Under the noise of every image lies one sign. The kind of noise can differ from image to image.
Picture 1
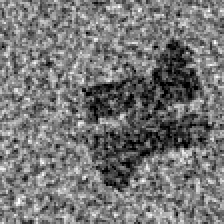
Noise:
blotchy
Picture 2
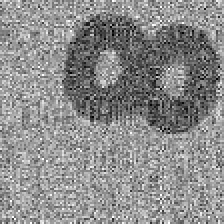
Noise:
low rank plus noise
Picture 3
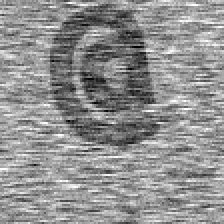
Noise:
streaked along the rows
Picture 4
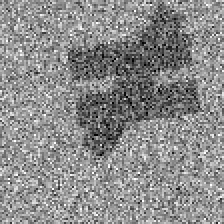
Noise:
independent entries
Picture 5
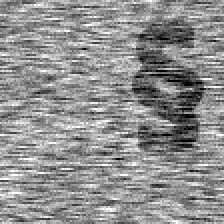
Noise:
streaked along the rows
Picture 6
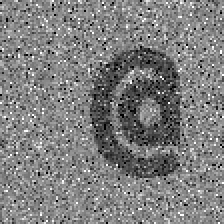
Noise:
heavy tails
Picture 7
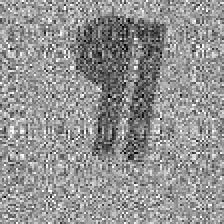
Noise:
low rank plus noise
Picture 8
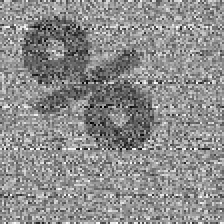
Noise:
rows of uneven size
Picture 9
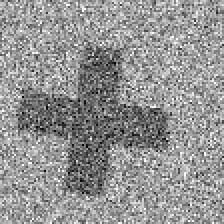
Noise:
independent entries
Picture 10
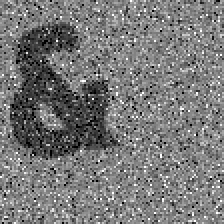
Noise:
heavy tails
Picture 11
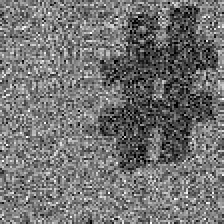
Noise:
low rank plus noise
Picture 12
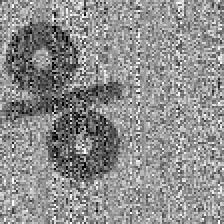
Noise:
columns of uneven size
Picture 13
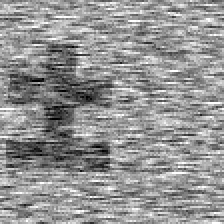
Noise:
streaked along the rows
